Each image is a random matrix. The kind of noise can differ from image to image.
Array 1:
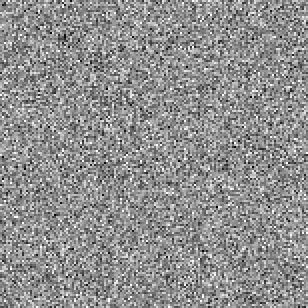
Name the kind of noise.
independent entries
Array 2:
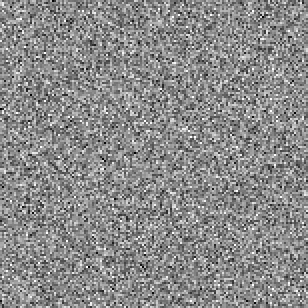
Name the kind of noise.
independent entries
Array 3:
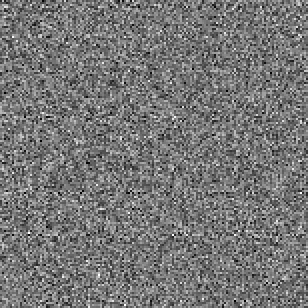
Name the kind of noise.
low rank plus noise
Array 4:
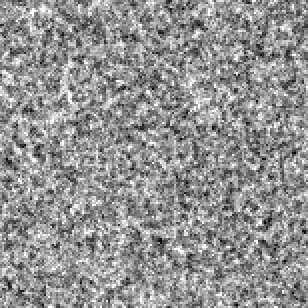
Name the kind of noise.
blotchy
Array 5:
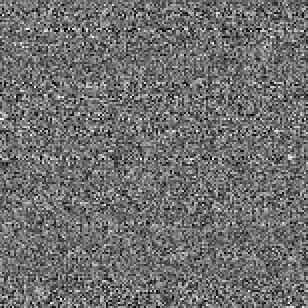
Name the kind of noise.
rows of uneven size
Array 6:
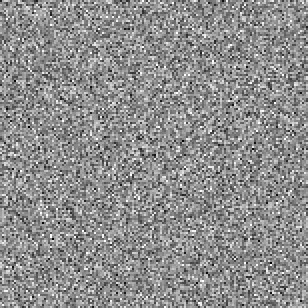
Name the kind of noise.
independent entries
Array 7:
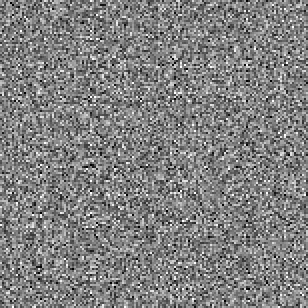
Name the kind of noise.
low rank plus noise
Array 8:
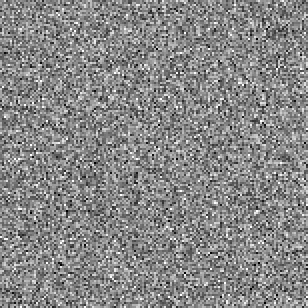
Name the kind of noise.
low rank plus noise
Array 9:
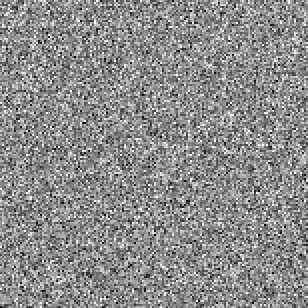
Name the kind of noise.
independent entries
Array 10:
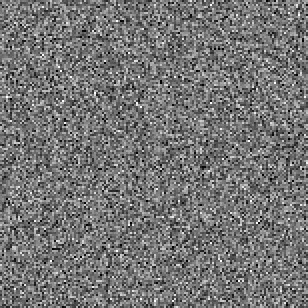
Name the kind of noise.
independent entries
